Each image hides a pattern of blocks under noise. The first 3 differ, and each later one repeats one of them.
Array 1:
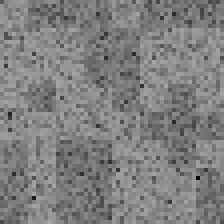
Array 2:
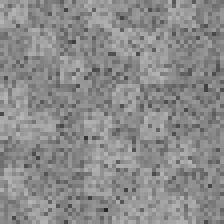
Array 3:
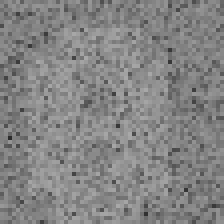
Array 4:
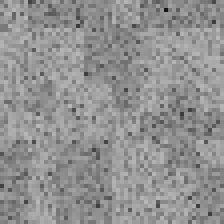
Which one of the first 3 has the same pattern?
1
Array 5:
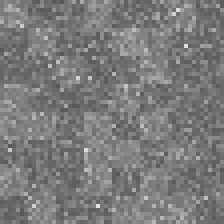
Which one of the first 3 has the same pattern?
2
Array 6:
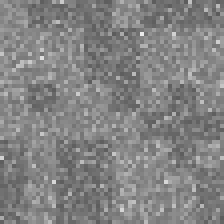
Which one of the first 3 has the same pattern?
1
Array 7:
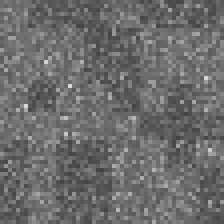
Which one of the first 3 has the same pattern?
1
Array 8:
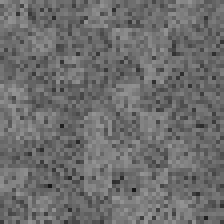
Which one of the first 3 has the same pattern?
2
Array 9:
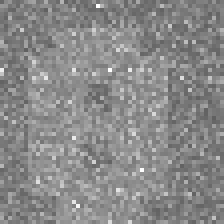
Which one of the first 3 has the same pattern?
3
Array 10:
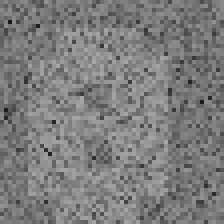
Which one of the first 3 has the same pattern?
3
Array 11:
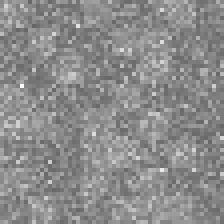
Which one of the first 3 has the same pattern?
2
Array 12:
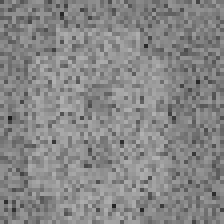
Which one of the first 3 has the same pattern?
3
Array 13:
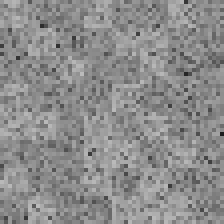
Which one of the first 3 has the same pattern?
2
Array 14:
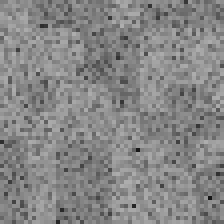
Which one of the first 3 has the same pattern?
1
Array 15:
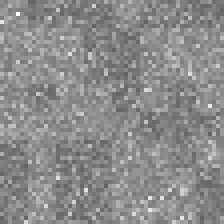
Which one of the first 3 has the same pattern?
1
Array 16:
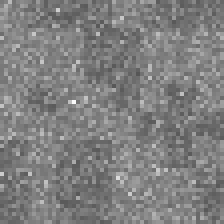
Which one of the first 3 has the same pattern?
1
